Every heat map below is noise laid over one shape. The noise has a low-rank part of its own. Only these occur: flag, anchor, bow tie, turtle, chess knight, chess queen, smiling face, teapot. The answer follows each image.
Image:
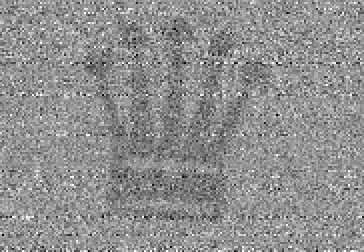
chess queen
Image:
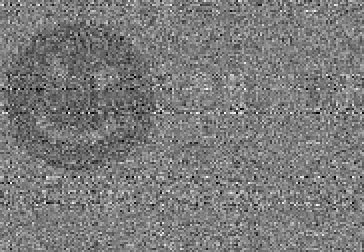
smiling face
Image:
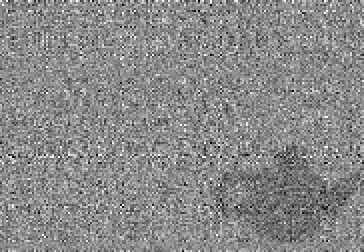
teapot
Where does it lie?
bottom right
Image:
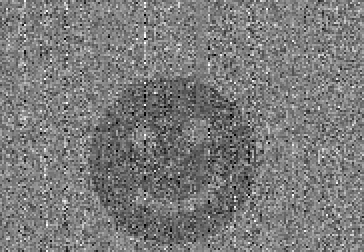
smiling face
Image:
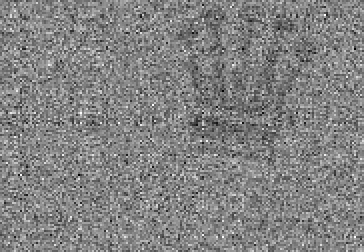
chess queen
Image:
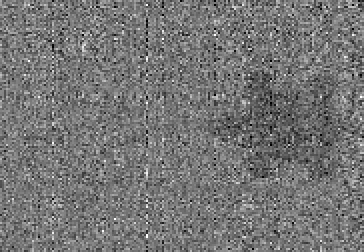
turtle
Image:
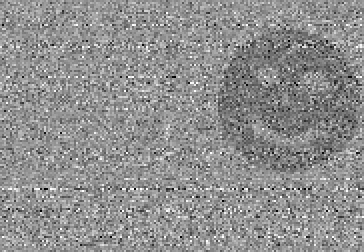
smiling face
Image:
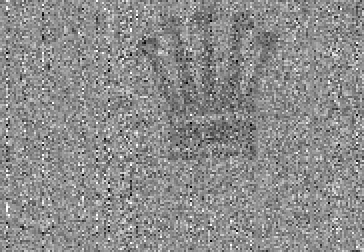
chess queen
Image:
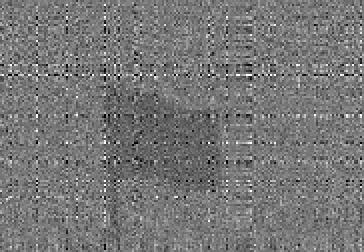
flag
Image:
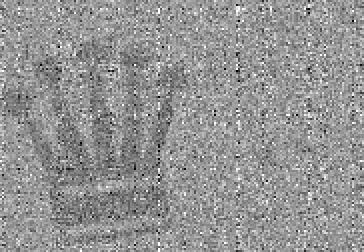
chess queen
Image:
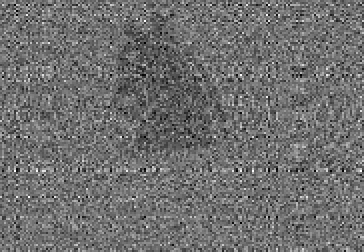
chess knight
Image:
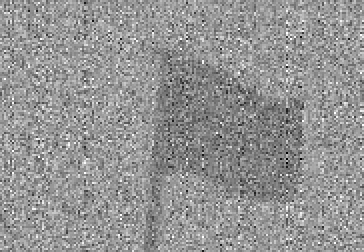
flag
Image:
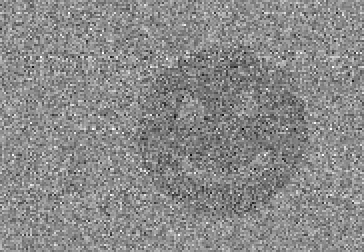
smiling face
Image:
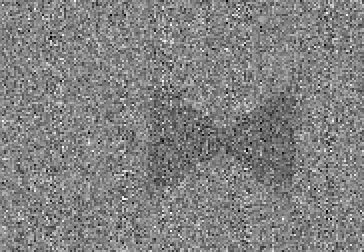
bow tie
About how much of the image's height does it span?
half
